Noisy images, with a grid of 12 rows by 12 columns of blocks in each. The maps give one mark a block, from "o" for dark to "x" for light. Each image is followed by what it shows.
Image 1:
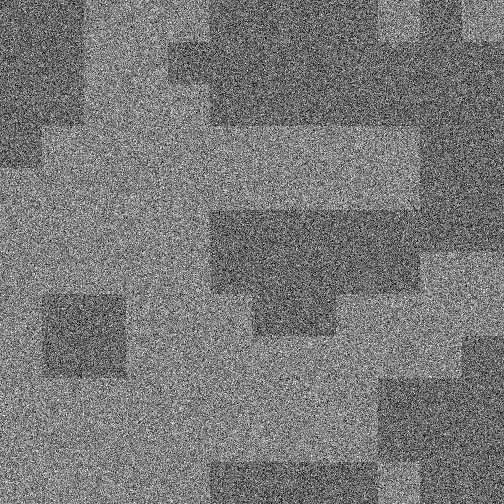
o o x x x o o o o x o x
o o x x o o o o o o o o
o o x x x o o o o o o o
o x x x x x x x x x o o
x x x x x x x x x x o o
x x x x x o o o o o o o
x x x x x o o o o o x x
x o o x x x o o x x x x
x o o x x x x x x x x o
x x x x x x x x x o o o
x x x x x x x x x o o o
x x x x x o o o o x o o
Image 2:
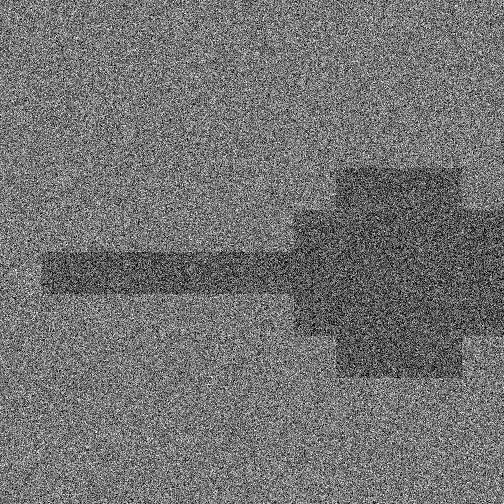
x x x x x x x x x x x x
x x x x x x x x x x x x
x x x x x x x x x x x x
x x x x x x x x x x x x
x x x x x x x x o o o x
x x x x x x x o o o o o
x o o o o o o o o o o o
x x x x x x x o o o o o
x x x x x x x x o o o x
x x x x x x x x x x x x
x x x x x x x x x x x x
x x x x x x x x x x x x
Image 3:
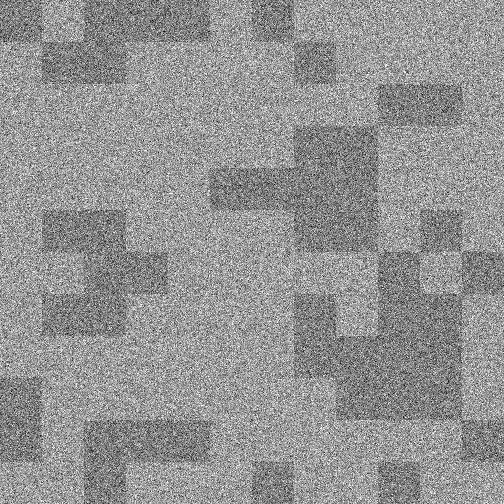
o x o o o x o x x x x x
x o o x x x x o x x x x
x x x x x x x x x o o x
x x x x x x x o o x x x
x x x x x o o o o x x x
x o o x x x x o o x o x
x x o o x x x x x o x o
x o o x x x x o x o o x
x x x x x x x o o o o x
o x x x x x x x o o o x
o x o o o x x x x x x o
x x o x x x o x x o x x
